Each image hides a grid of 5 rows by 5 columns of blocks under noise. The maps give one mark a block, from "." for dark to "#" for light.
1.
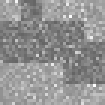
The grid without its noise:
# . # # #
. . . . #
. . . . .
# # # . .
# # # # #
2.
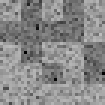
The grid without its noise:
# . # . #
. . . . #
# . # # .
# # . # .
# # # # #
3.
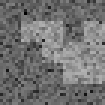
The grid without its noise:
. . . . .
. # # . #
. . # # #
. . . # #
. . . . .
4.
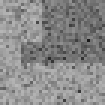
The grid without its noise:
# # . . .
# # . . .
# . . . .
# # # # #
# # # # #
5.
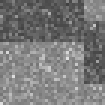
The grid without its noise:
. . . . #
. . . . .
# # # # .
# # # # .
# # # # #
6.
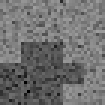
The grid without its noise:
# # # # #
# # # # #
# . . # #
. . . . #
. . . # #
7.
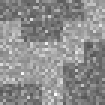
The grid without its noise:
. . . . #
# . . # #
# # # # .
# # # . .
. . # . .
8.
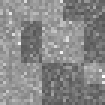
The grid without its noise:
# # # . .
# . # # .
# . # # .
# # . . #
# # . . .
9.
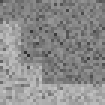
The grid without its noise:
. . . . .
# . . . .
# . . . .
# # . . .
# # # # #
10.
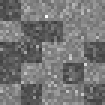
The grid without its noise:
. # # # #
# . . # #
. . # # .
. # # . #
# . # # .
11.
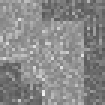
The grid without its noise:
# # . . .
# # # # .
# # # # .
. # # # .
. . # # .
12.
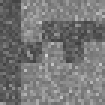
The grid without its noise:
. # # # #
. # . . .
. . # . #
. # # # #
. # # # #
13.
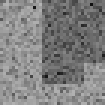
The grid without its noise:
# # . . .
# # . . .
# # . . .
# # . . #
# # # # #
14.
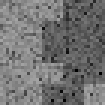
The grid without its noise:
# # # . .
# # . . .
# # . . .
# # # . .
# # . . #
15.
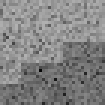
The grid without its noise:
# # # # #
# # # # #
# # # . .
# . . . .
. . . . .
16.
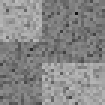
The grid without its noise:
# # . . .
# # . . .
. . . . .
. . # # #
. . # # #
